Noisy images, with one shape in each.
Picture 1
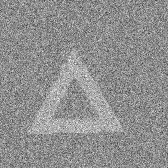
triangle frame
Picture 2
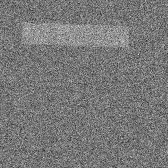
bar
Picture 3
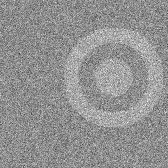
bullseye
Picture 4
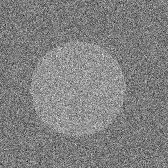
disc
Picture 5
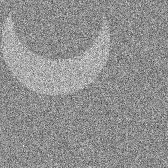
crescent
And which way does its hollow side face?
up
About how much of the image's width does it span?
two thirds
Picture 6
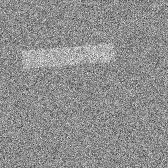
bar
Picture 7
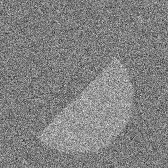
half disc
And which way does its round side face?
down and right
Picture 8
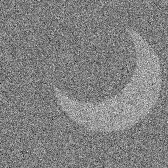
crescent
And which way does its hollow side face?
up and left
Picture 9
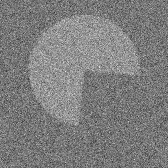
disc with a wedge cut out
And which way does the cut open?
down and right
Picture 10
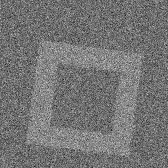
square frame
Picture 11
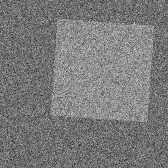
square
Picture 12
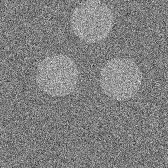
three dots
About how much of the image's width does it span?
two thirds
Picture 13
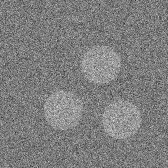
three dots
